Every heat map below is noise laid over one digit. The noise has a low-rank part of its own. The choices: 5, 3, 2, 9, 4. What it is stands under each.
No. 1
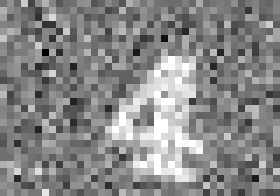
4
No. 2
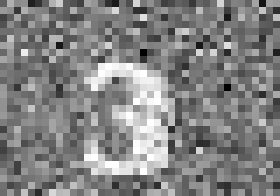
3
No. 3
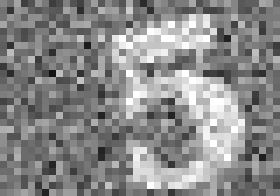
5
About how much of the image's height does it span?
nearly all
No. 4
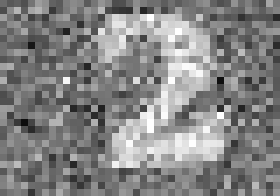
2
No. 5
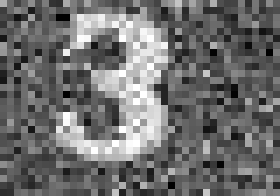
3
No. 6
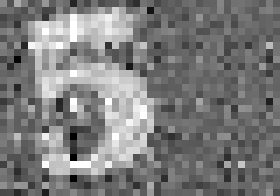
5
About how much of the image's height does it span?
nearly all
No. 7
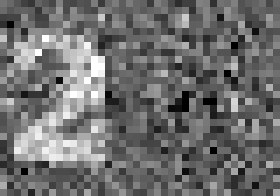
2
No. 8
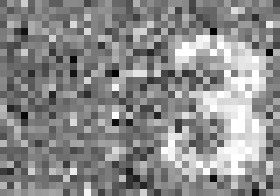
3
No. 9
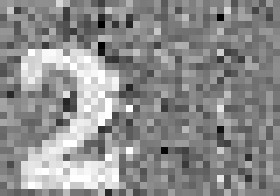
2
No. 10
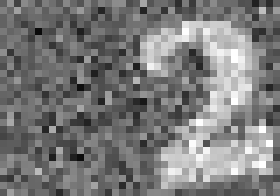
2
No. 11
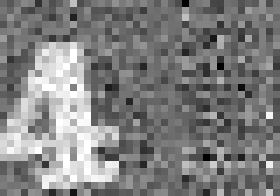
4
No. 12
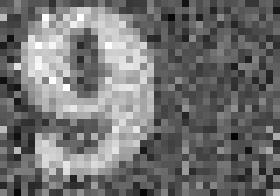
9
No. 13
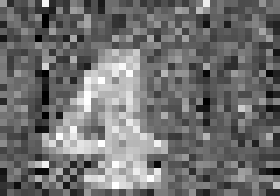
4
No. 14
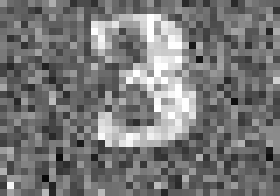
3
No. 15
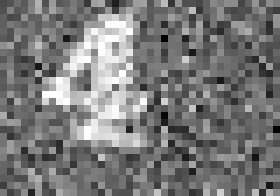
4
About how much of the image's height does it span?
two thirds
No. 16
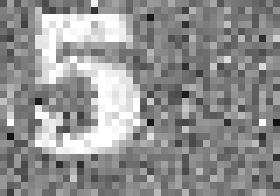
5
